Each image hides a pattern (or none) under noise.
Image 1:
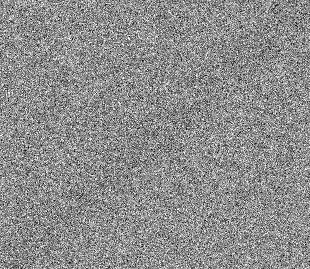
a diagonal band
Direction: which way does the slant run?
bottom left to top right
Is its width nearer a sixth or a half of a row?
a sixth
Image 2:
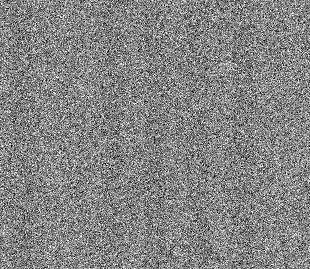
bands of columns
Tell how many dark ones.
5
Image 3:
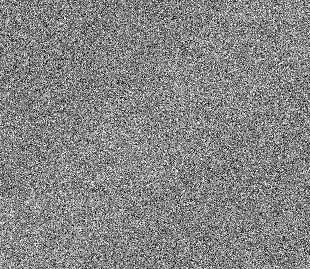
a diagonal band
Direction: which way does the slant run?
bottom left to top right
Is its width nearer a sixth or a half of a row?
a half
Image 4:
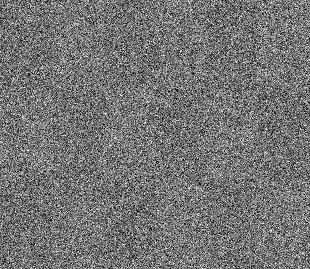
a checkerboard
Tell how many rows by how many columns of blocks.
3 by 6
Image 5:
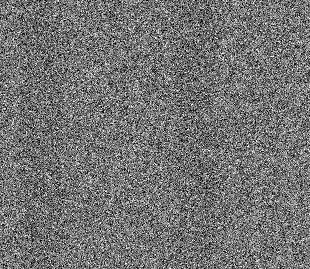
bands of columns
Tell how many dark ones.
2
